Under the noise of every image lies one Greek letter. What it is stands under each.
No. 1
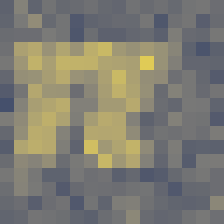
pi
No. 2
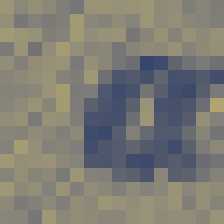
alpha
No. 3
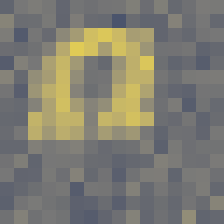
omega
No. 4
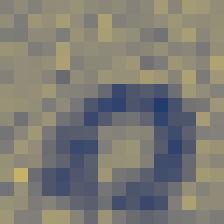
omega
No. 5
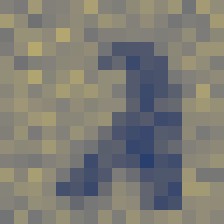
lambda
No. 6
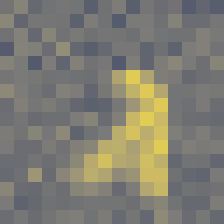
lambda
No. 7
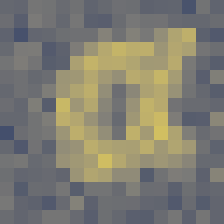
alpha
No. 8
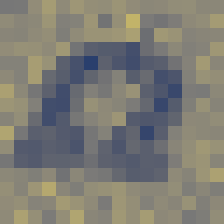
omega
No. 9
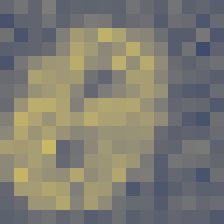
theta
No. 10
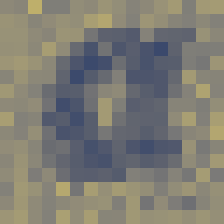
alpha
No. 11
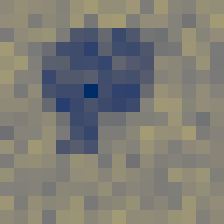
phi
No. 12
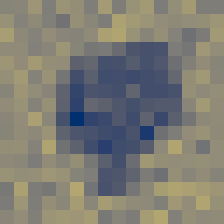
phi
